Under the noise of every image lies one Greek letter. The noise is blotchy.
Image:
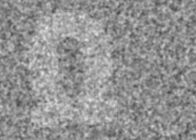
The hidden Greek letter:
omega
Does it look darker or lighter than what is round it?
lighter
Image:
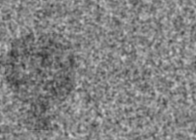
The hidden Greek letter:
phi
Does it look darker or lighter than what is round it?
darker
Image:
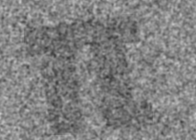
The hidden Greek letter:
pi
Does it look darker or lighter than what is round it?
darker
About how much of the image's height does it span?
nearly all
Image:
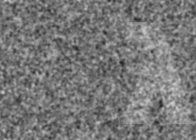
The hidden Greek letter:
lambda
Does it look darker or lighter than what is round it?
lighter
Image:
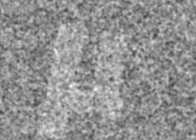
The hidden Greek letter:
mu
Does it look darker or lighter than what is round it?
lighter
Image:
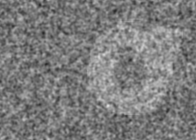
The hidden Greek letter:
sigma
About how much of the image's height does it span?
two thirds
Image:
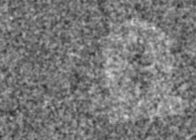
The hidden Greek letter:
omega
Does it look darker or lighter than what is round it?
lighter
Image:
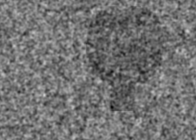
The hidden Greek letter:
phi
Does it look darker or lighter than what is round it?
darker
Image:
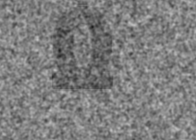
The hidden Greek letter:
omega
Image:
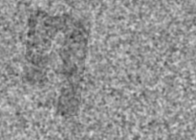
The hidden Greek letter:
eta
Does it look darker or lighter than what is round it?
darker
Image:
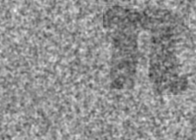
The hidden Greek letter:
pi
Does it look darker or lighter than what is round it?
darker
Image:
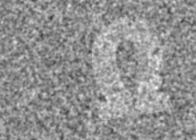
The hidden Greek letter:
omega
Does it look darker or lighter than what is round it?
lighter
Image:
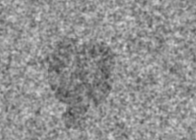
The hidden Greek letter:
phi
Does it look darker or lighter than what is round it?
darker
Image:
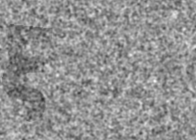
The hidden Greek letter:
xi
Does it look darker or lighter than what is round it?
darker
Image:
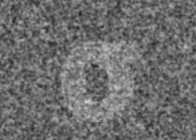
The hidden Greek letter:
sigma
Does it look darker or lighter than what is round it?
lighter
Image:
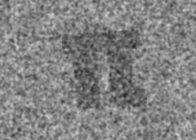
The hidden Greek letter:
pi
